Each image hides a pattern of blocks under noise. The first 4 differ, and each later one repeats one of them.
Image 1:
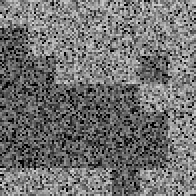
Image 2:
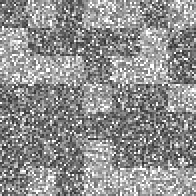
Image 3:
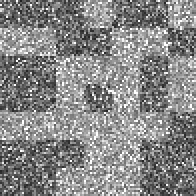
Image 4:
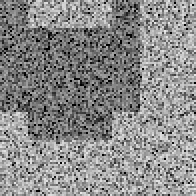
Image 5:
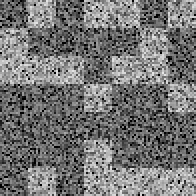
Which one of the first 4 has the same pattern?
2
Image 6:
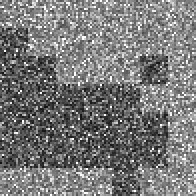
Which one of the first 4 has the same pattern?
1
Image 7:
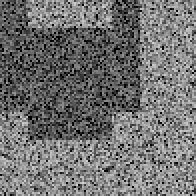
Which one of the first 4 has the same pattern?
4
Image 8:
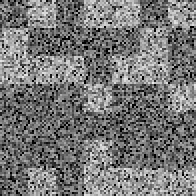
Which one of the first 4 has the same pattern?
2
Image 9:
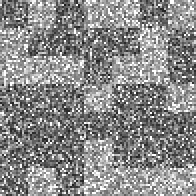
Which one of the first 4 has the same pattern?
2
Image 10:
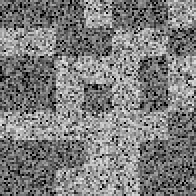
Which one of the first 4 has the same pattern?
3
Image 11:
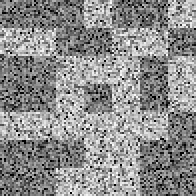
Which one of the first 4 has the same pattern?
3
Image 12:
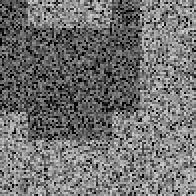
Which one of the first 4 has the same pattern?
4
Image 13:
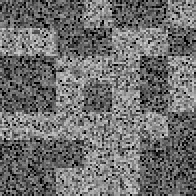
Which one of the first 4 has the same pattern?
3
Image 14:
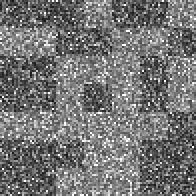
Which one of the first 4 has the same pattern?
3
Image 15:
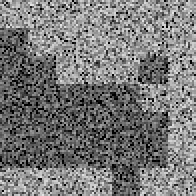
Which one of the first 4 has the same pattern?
1
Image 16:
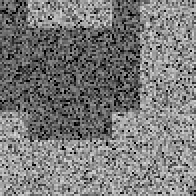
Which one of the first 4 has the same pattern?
4
